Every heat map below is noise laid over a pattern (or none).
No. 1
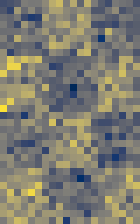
a checkerboard
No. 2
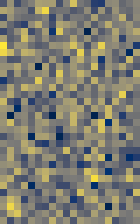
only noise
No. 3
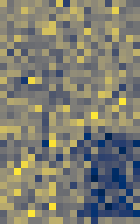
one block
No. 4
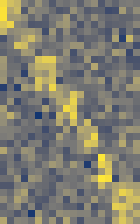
blocks along the diagonal
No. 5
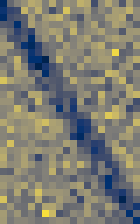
a diagonal band
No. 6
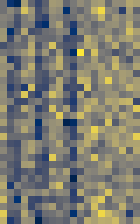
bands of columns
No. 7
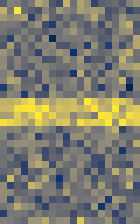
one band of rows
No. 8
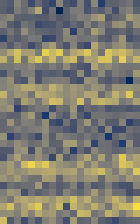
bands of rows
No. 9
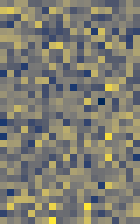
only noise
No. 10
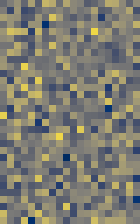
only noise
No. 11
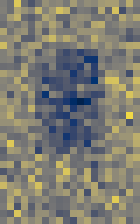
one block
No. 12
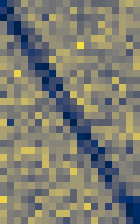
a diagonal band
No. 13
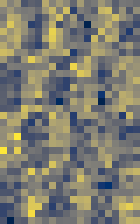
a checkerboard
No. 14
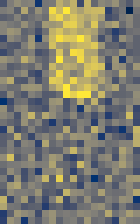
one block
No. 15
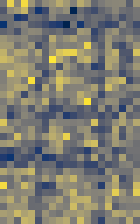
bands of rows crossing bands of columns
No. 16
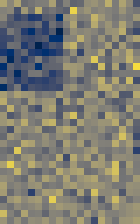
one block
